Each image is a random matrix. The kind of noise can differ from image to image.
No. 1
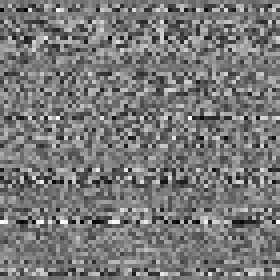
rows of uneven size
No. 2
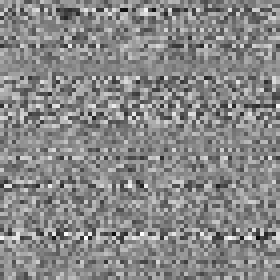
rows of uneven size
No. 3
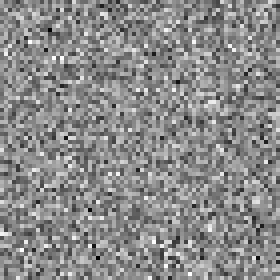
independent entries
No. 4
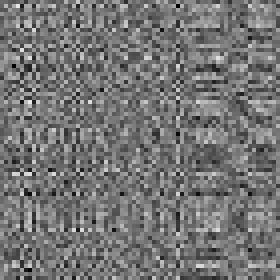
low rank plus noise
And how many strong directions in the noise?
one
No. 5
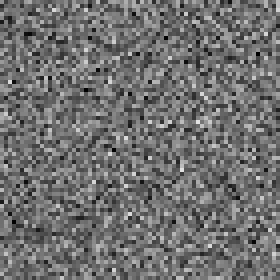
independent entries
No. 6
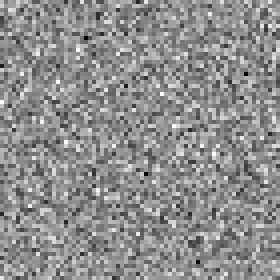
independent entries
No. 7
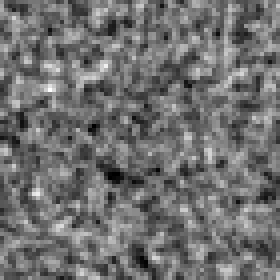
blotchy
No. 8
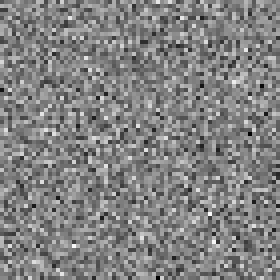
independent entries
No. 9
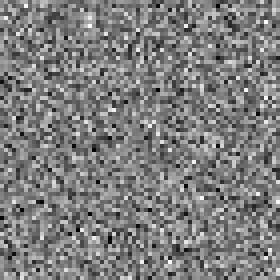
independent entries
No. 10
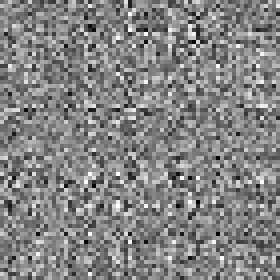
low rank plus noise
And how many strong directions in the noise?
five to eight
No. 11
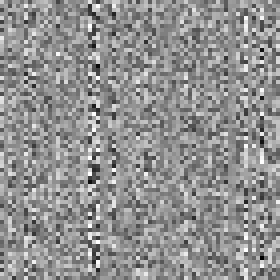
columns of uneven size
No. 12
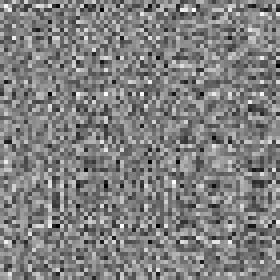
low rank plus noise
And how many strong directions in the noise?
three or four
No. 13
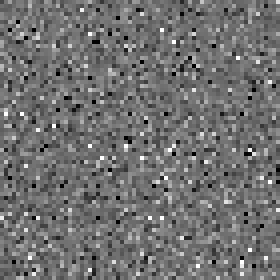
heavy tails
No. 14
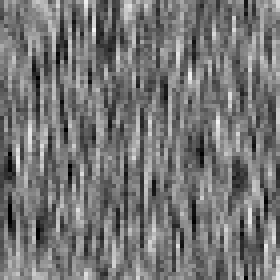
streaked along the columns
